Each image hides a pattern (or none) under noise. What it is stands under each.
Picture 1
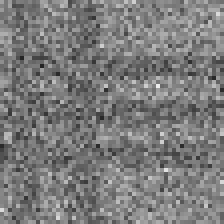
bands of rows crossing bands of columns
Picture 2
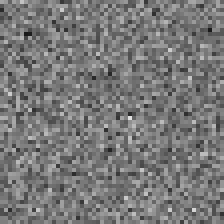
only noise
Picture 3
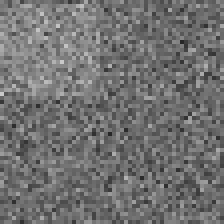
one block
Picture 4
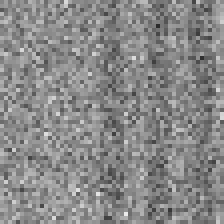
bands of columns
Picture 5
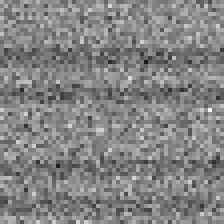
bands of rows
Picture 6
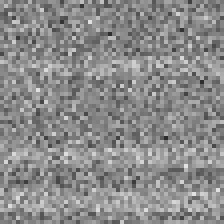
bands of rows
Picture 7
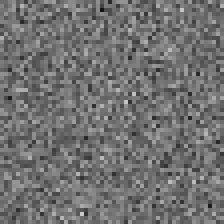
only noise
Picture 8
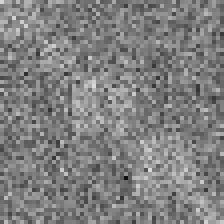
blocks along the diagonal
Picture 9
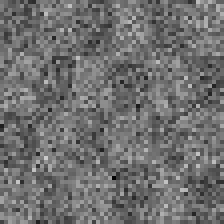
a checkerboard
